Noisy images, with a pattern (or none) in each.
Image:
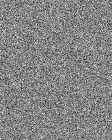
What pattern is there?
only noise
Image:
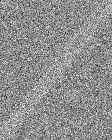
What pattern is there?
a diagonal band
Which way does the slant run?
bottom left to top right
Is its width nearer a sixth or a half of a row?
a sixth
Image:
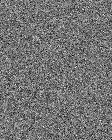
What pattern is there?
only noise
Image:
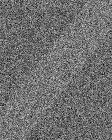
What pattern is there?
a diagonal band
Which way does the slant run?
bottom left to top right
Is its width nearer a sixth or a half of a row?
a half
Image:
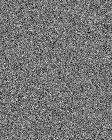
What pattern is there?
only noise
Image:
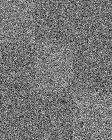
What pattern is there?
blocks along the diagonal
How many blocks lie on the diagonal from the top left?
3
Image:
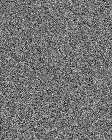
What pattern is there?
only noise
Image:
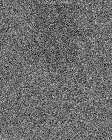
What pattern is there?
one block
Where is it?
top middle
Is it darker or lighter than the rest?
darker
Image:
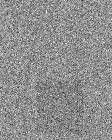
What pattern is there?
one block
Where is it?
bottom middle
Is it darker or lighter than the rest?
darker
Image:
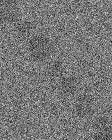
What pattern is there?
blocks along the diagonal
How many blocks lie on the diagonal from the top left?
7
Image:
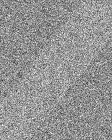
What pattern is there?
a diagonal band
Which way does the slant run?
bottom left to top right
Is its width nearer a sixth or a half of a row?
a half
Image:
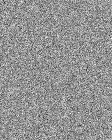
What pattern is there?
only noise
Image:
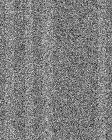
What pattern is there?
bands of columns
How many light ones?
4
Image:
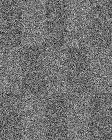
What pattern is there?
a checkerboard
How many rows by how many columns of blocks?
3 by 5
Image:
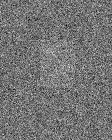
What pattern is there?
one block
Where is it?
centre
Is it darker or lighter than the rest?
lighter
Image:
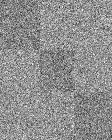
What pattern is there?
blocks along the diagonal
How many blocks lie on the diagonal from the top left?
3
